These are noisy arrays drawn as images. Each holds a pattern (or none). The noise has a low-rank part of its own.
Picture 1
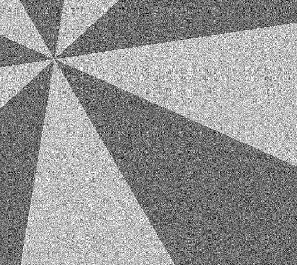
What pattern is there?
spokes from one point
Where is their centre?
top left
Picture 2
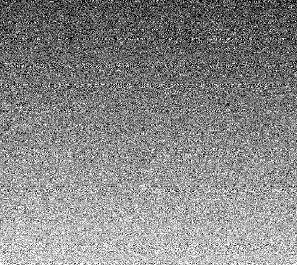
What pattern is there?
a smooth slope
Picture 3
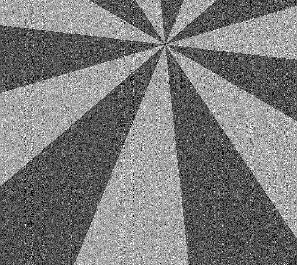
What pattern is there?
spokes from one point
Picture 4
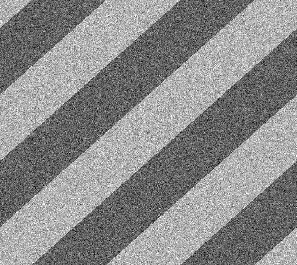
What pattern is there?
diagonal stripes
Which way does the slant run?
bottom left to top right
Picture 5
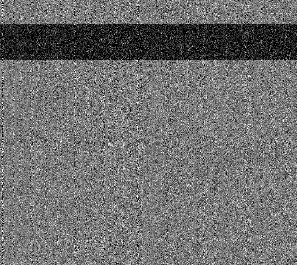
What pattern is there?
one horizontal stripe
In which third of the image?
top
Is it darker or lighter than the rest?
darker
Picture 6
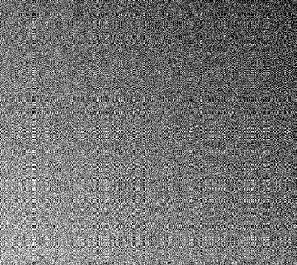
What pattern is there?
a smooth slope
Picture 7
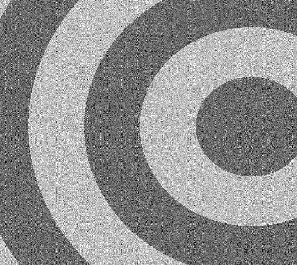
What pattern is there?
rings round one point
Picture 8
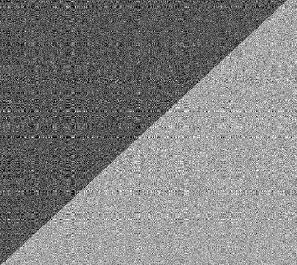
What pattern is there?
a sharp edge
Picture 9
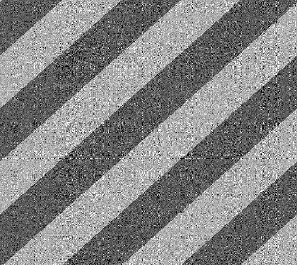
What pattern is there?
diagonal stripes
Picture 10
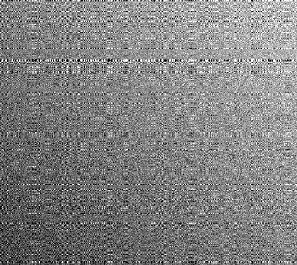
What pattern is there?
a smooth slope
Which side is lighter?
top right
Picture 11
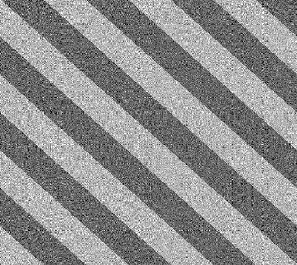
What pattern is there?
diagonal stripes
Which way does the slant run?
top left to bottom right
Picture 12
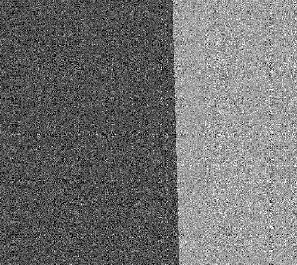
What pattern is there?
a sharp edge
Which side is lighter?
right
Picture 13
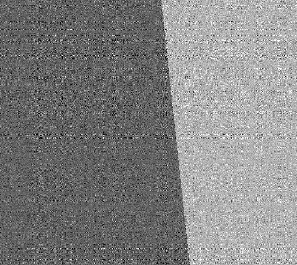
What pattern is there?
a sharp edge
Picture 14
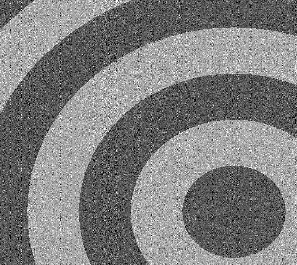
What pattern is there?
rings round one point
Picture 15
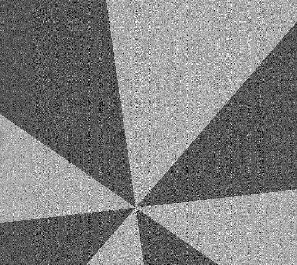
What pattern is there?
spokes from one point
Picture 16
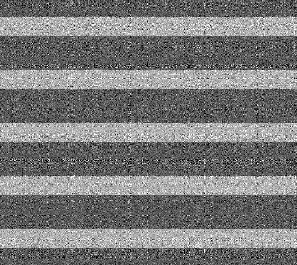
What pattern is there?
horizontal stripes
